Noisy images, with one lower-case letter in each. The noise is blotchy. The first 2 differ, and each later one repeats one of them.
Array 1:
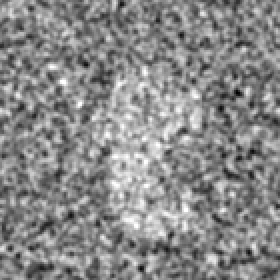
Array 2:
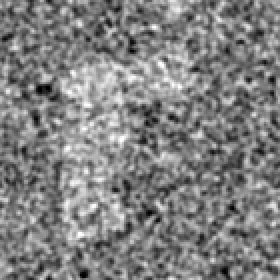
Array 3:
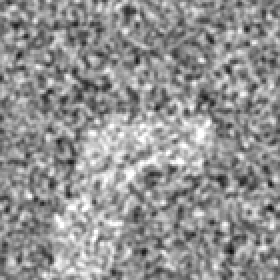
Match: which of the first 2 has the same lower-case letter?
2
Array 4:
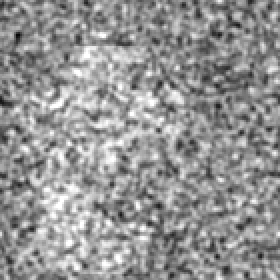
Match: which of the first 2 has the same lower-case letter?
1
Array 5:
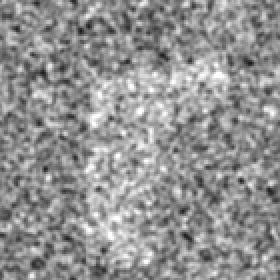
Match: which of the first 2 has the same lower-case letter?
2
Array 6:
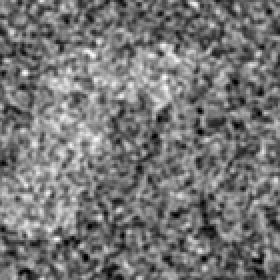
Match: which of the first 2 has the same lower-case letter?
2
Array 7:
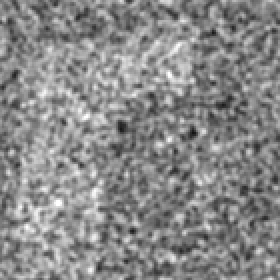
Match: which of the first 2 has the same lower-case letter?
2
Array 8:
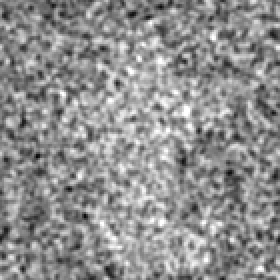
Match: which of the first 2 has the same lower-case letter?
1
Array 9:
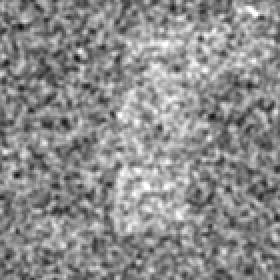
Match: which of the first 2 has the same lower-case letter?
2
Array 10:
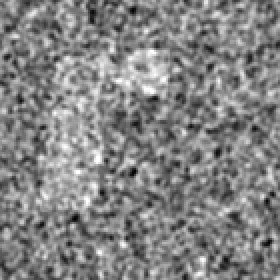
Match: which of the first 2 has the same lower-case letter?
2
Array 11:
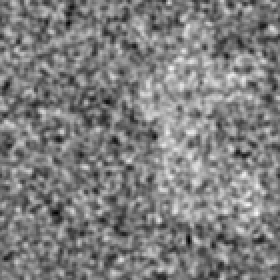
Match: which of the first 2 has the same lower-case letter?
1
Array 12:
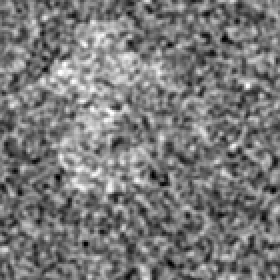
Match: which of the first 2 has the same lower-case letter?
1
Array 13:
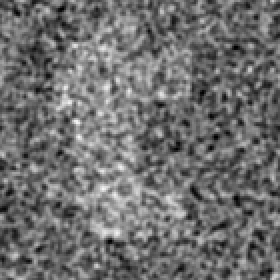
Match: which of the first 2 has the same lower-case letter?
1
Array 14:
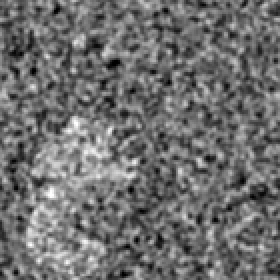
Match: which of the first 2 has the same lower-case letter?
1
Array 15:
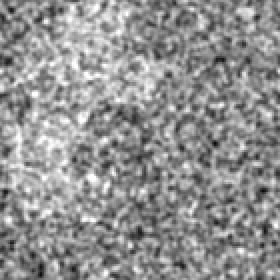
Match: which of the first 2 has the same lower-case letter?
1
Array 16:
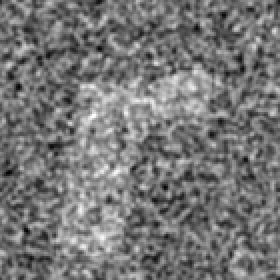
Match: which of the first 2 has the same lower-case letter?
2
